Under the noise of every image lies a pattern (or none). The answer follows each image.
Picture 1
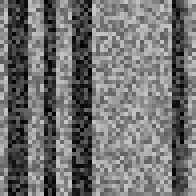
bands of columns
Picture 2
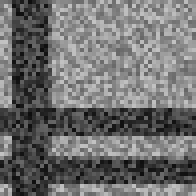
bands of rows crossing bands of columns
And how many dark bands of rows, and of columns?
2 and 1
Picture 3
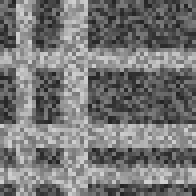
bands of rows crossing bands of columns
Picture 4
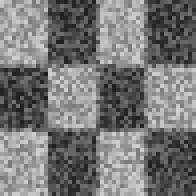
a checkerboard
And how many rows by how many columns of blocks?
3 by 4
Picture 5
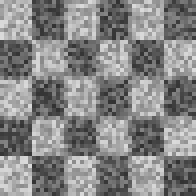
a checkerboard
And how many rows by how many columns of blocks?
5 by 6
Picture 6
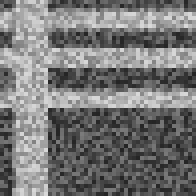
bands of rows crossing bands of columns
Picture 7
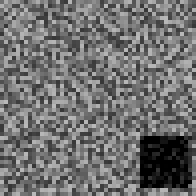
one block
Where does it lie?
bottom right
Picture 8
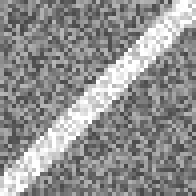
a diagonal band
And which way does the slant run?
bottom left to top right
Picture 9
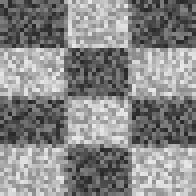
a checkerboard
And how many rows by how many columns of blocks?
4 by 3
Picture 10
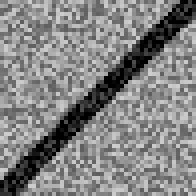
a diagonal band
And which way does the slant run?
bottom left to top right
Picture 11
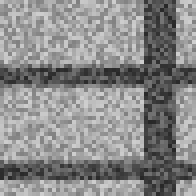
bands of rows crossing bands of columns
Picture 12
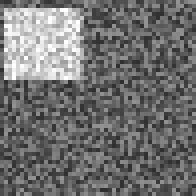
one block
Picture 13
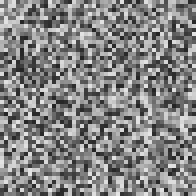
only noise
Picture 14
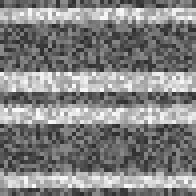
bands of rows
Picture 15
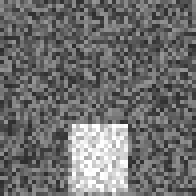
one block
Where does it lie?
bottom middle
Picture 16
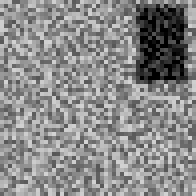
one block
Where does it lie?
top right
